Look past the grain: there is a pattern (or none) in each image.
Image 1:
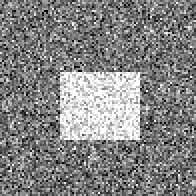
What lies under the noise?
one block
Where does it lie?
centre
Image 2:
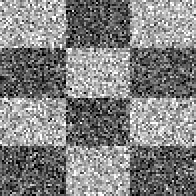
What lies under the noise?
a checkerboard
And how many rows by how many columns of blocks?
4 by 3
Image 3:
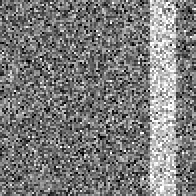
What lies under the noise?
one band of columns
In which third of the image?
right
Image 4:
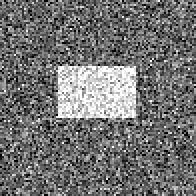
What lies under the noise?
one block
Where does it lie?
centre
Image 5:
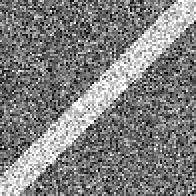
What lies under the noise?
a diagonal band
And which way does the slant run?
bottom left to top right
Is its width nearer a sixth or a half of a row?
a sixth
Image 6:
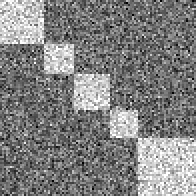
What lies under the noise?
blocks along the diagonal
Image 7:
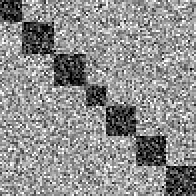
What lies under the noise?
blocks along the diagonal
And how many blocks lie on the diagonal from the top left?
7
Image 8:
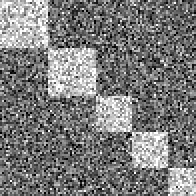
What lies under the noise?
blocks along the diagonal
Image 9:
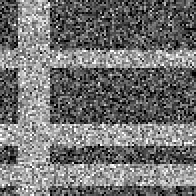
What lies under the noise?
bands of rows crossing bands of columns
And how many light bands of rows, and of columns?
3 and 1
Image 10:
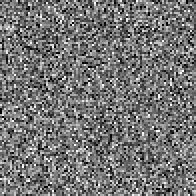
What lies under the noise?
only noise
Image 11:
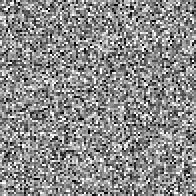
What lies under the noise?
only noise
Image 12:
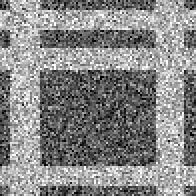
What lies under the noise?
bands of rows crossing bands of columns
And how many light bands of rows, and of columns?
3 and 2
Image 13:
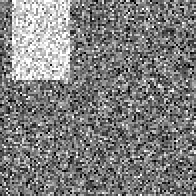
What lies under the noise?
one block
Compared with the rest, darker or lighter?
lighter
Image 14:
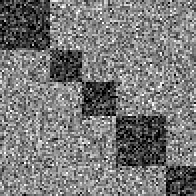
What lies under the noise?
blocks along the diagonal
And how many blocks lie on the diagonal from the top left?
5
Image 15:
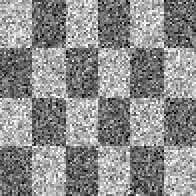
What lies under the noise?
a checkerboard
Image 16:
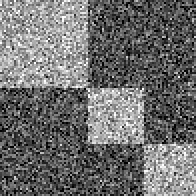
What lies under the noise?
blocks along the diagonal
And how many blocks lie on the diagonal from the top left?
3
